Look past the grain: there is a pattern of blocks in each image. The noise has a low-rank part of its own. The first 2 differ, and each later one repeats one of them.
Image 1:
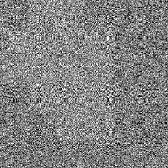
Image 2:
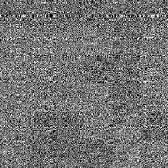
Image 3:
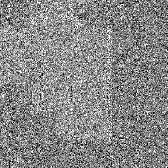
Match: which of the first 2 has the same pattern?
1
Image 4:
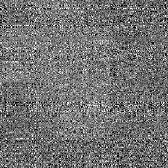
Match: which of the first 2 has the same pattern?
1
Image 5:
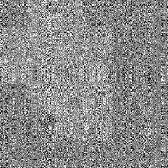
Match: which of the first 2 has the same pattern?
1
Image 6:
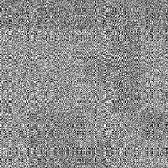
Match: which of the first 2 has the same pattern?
2
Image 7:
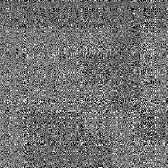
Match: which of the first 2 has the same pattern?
2
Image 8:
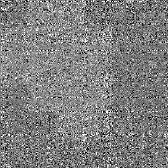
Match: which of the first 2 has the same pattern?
1
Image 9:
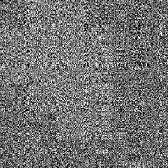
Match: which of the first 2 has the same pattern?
1
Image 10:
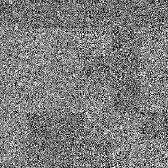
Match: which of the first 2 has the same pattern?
2
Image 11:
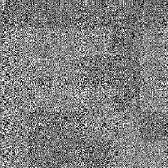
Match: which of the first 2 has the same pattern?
2
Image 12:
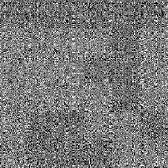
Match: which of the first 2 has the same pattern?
2
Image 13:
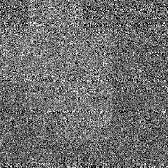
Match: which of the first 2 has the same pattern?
1
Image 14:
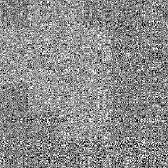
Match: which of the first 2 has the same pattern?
1
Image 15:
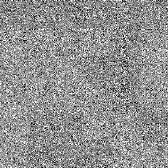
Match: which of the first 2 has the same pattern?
2
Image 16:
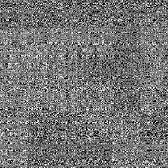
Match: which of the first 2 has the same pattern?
2
